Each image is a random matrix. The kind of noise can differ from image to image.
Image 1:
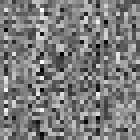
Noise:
columns of uneven size
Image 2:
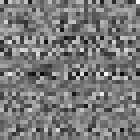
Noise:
rows of uneven size
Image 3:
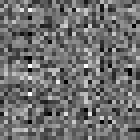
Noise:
low rank plus noise
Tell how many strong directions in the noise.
three or four
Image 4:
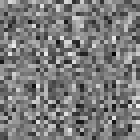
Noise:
low rank plus noise
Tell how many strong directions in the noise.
two
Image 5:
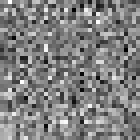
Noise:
low rank plus noise
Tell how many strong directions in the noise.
five to eight
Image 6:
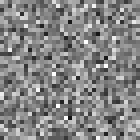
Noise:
independent entries
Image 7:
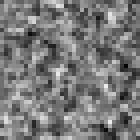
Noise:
blotchy
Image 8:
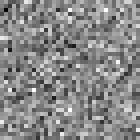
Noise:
independent entries
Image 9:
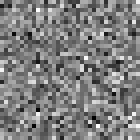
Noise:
low rank plus noise
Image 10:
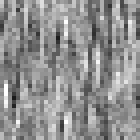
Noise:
streaked along the columns
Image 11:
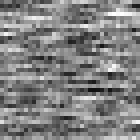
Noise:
streaked along the rows
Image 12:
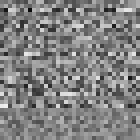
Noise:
rows of uneven size
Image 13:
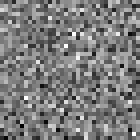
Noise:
independent entries
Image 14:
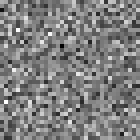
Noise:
independent entries
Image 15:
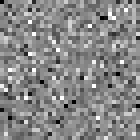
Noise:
heavy tails
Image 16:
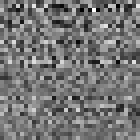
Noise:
rows of uneven size
